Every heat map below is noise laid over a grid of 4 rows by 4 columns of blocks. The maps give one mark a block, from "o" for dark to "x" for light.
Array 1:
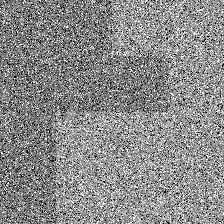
ooxx
ooox
oxxx
oxxx
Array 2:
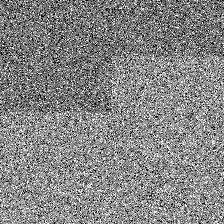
oooo
ooxx
xxxx
xxxx
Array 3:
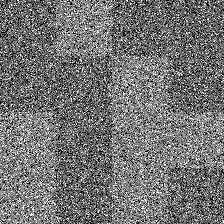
oxoo
ooxo
xoxx
xoxo
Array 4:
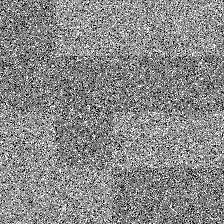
oxxx
oooo
xoxx
xxoo
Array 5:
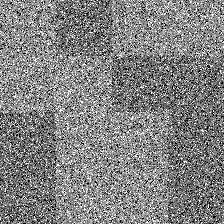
xoxx
xxoo
oxxo
oxxo
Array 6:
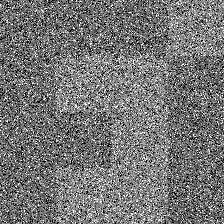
ooox
oxxo
ooxo
oxxo
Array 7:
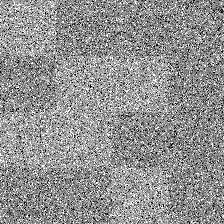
xooo
oxxo
xxoo
ooxo
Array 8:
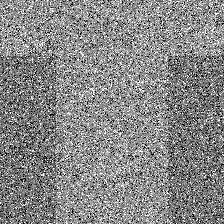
xxxx
oxxo
oxxo
oxxo
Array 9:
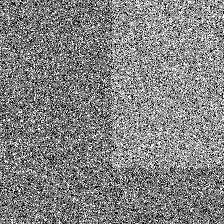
ooxx
ooxx
ooxx
oooo
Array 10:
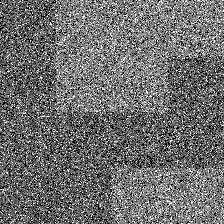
oxxx
oxxo
oooo
ooxx
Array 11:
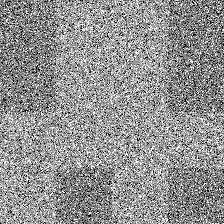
oxxo
oxxo
xxxx
xoxo
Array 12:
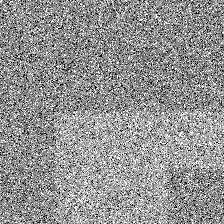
oooo
oooo
oxxx
oxxo
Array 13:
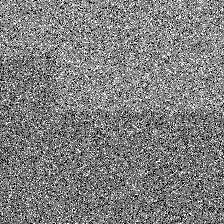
xxxx
oxxx
oooo
oooo
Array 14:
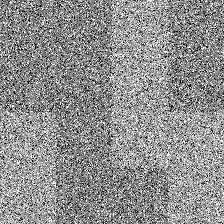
ooxo
ooxo
xoxx
xoox
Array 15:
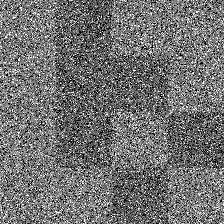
xoxx
xoox
xoxo
xxox
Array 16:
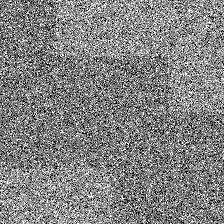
oxxx
ooox
oooo
xxoo
